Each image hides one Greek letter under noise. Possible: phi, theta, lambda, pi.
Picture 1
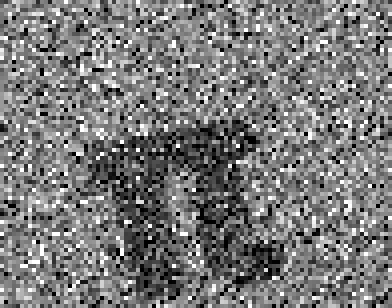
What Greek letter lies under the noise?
pi
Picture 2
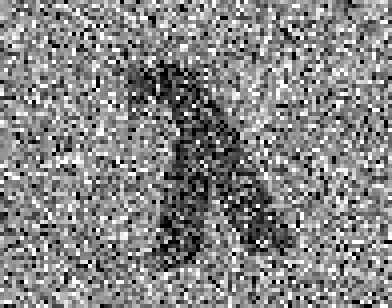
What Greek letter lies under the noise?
lambda
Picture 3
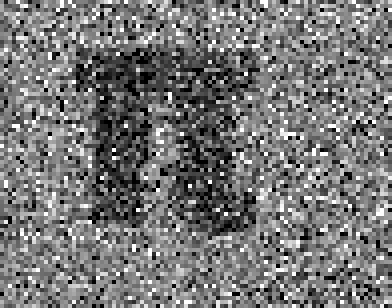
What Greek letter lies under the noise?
pi
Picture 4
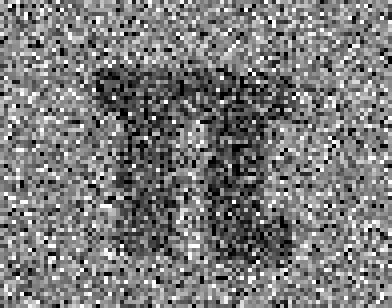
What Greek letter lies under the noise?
pi
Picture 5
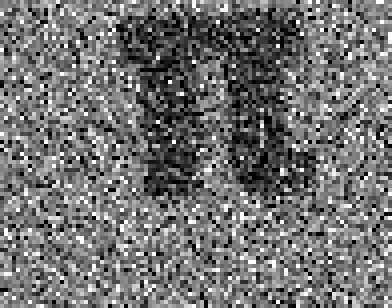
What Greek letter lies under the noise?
pi
